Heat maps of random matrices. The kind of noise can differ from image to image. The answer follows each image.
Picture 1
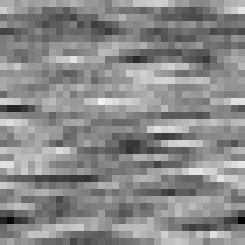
streaked along the rows
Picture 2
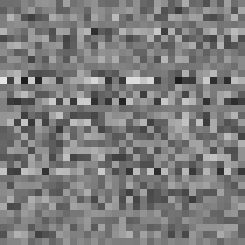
rows of uneven size
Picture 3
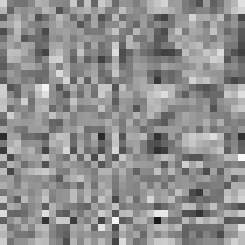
low rank plus noise
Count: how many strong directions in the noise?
one
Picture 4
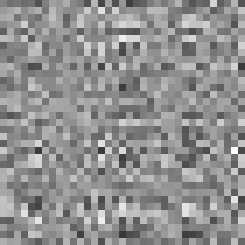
low rank plus noise
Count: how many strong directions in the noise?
two
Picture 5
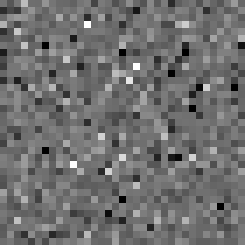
heavy tails
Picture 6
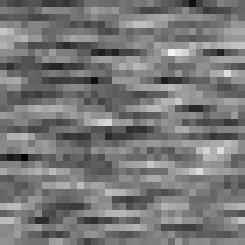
streaked along the rows
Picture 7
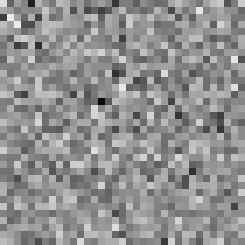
low rank plus noise
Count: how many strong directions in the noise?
five to eight
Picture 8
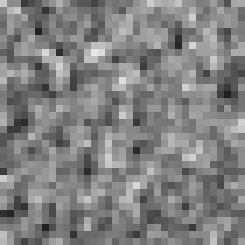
blotchy
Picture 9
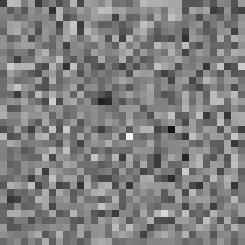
low rank plus noise
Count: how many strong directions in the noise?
three or four
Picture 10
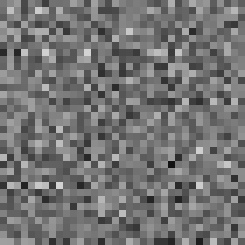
low rank plus noise
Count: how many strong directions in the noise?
three or four
